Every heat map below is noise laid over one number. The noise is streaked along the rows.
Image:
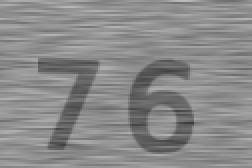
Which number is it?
76
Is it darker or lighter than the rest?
darker
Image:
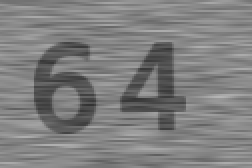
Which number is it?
64
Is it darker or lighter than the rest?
darker
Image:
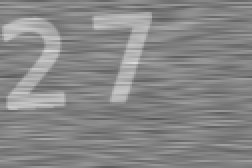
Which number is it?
27
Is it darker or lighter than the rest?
lighter
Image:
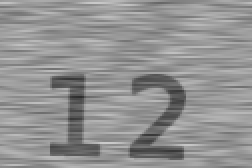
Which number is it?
12
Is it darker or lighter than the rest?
darker
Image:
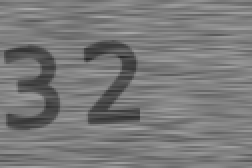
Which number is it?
32
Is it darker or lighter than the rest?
darker
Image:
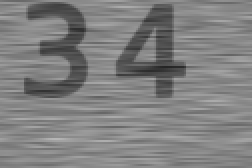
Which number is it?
34
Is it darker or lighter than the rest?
darker
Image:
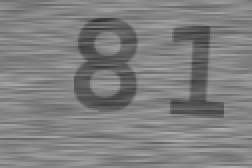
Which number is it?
81
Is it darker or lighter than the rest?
darker
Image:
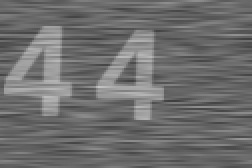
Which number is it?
44
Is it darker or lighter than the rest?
lighter
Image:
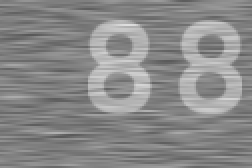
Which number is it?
88
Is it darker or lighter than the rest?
lighter
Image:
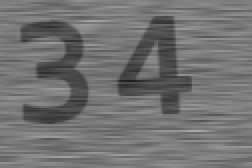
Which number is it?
34
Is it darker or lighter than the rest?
darker
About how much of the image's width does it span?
two thirds
